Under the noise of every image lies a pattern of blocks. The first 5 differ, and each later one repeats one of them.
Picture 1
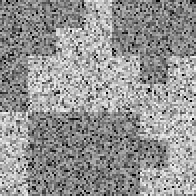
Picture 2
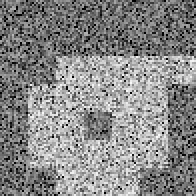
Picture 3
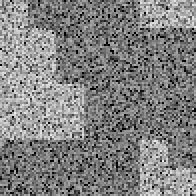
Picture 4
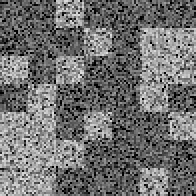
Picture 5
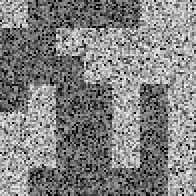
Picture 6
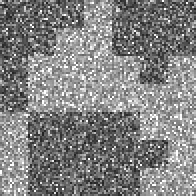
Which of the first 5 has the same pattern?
1
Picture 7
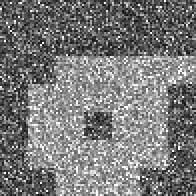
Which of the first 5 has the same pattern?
2
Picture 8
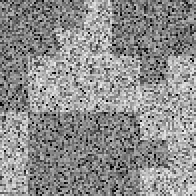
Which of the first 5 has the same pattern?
1
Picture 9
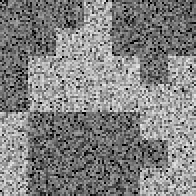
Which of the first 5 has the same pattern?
1
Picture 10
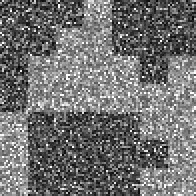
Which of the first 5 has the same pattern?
1
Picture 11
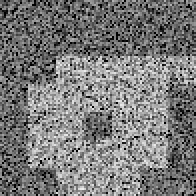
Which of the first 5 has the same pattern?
2
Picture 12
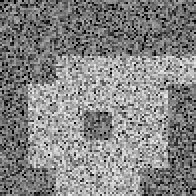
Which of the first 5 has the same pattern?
2
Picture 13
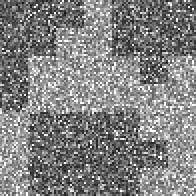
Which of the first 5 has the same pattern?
1
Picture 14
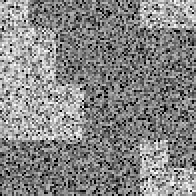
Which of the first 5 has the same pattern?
3
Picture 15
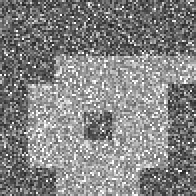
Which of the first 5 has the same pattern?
2
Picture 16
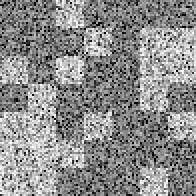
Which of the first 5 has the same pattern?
4
